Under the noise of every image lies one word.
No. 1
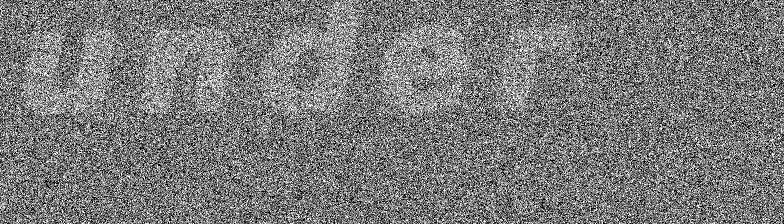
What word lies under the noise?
under
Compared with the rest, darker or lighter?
lighter
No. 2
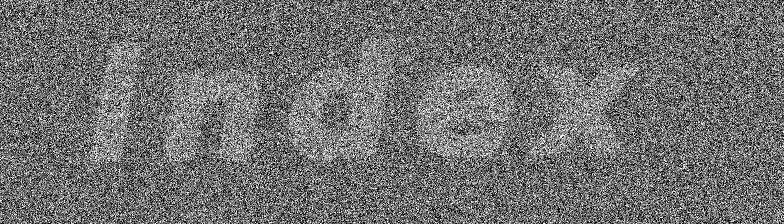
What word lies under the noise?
index
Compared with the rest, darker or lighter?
lighter
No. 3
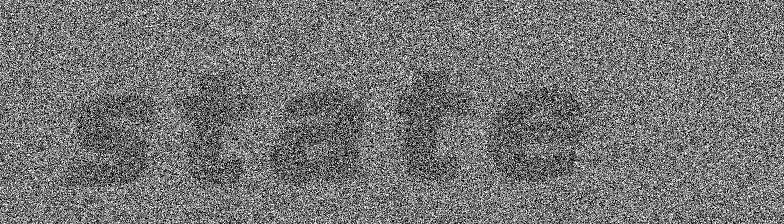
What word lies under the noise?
state
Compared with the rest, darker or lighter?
darker
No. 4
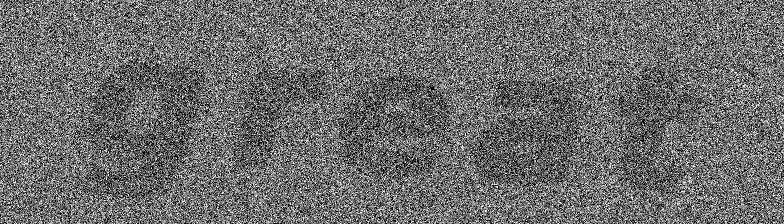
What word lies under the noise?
great
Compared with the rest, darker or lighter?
darker
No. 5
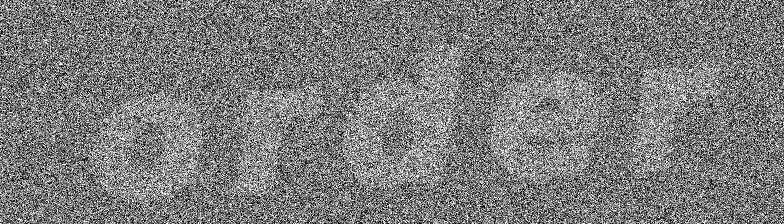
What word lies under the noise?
order
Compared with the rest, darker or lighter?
lighter
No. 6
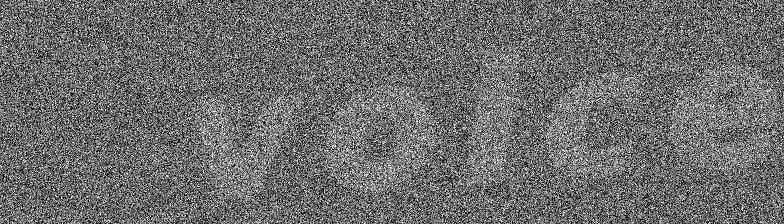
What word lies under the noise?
voice
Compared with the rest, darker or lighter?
lighter
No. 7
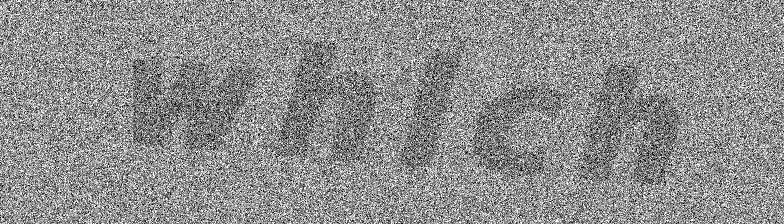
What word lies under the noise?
which
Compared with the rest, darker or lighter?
darker
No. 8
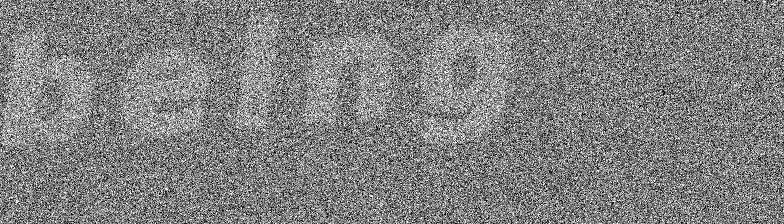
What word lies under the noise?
being
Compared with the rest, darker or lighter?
lighter
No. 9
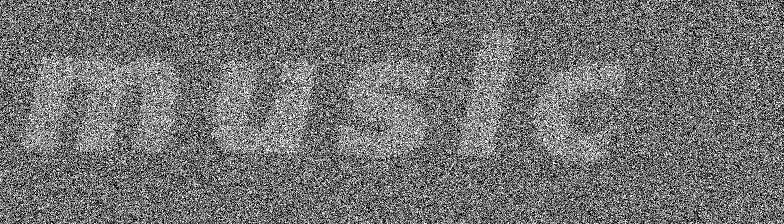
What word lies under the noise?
music
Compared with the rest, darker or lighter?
lighter
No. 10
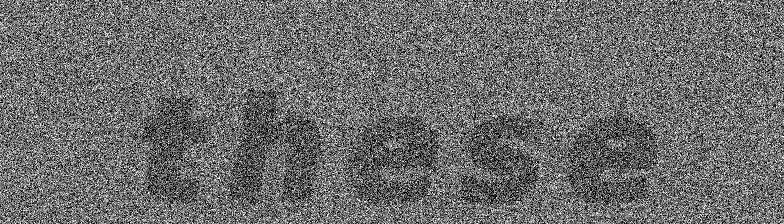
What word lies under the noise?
these
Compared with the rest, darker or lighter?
darker
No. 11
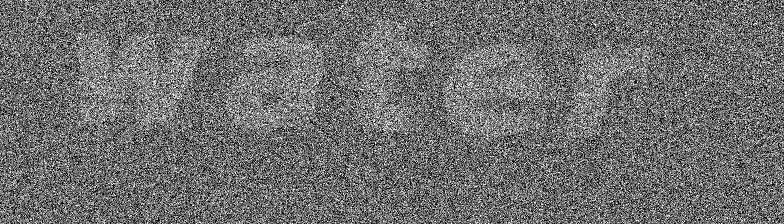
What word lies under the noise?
water
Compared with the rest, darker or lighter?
lighter
